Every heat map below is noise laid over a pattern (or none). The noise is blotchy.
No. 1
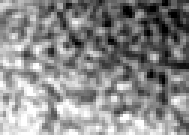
a smooth slope
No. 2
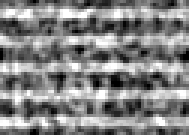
horizontal stripes
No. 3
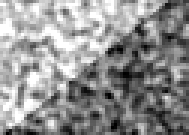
a sharp edge
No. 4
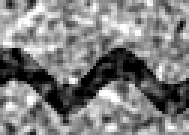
a wavy band
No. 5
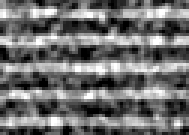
horizontal stripes
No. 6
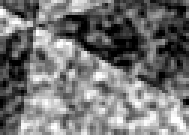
spokes from one point
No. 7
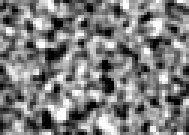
only noise
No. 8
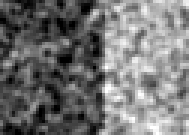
a sharp edge
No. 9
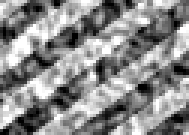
diagonal stripes
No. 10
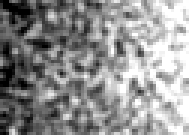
a smooth slope
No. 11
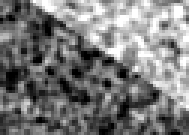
a sharp edge
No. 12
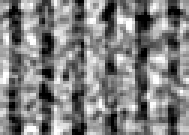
vertical stripes
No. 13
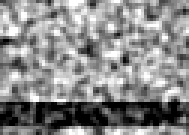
one horizontal stripe
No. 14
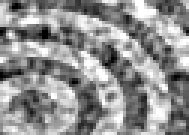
rings round one point
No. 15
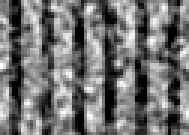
vertical stripes
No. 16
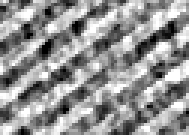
diagonal stripes
